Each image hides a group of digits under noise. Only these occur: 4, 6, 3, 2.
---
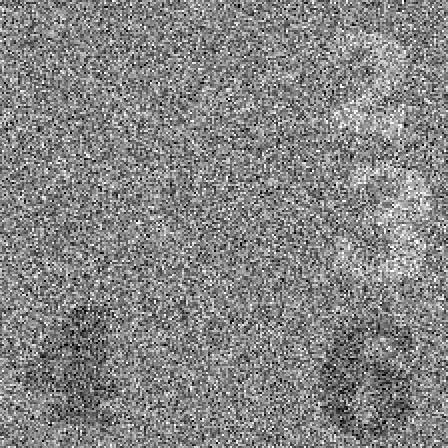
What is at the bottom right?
6
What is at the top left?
nothing
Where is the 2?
top right
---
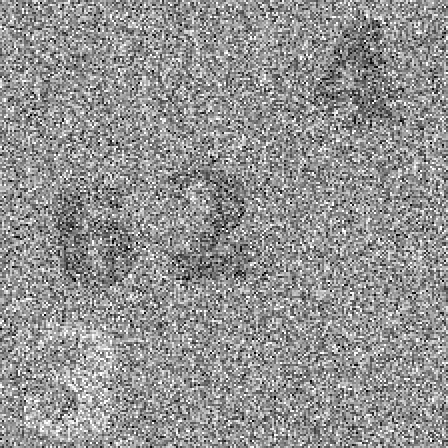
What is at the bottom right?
nothing
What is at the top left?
nothing
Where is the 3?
bottom left
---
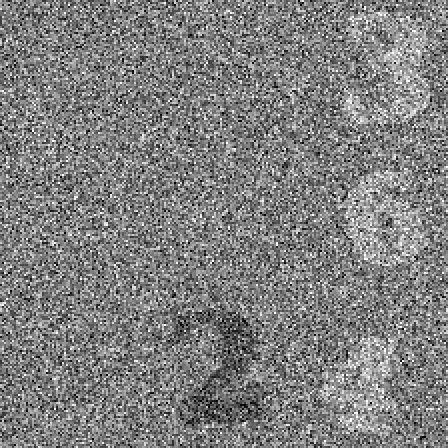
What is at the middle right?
6
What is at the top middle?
nothing
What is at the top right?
3
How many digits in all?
4
